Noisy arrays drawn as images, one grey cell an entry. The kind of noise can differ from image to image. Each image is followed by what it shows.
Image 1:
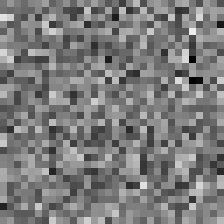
low rank plus noise
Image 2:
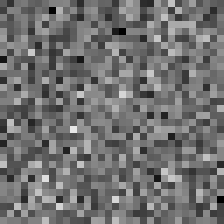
independent entries
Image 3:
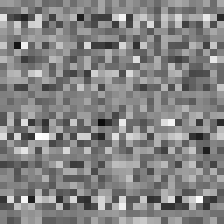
rows of uneven size
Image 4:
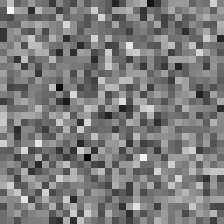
independent entries
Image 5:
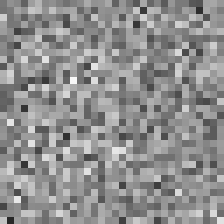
independent entries
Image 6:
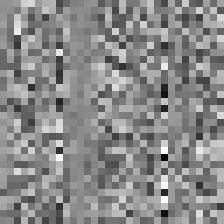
columns of uneven size
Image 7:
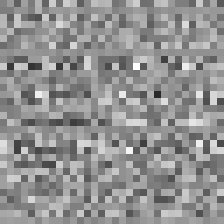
rows of uneven size
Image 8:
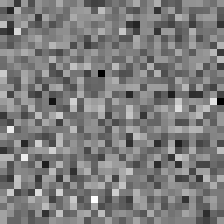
low rank plus noise
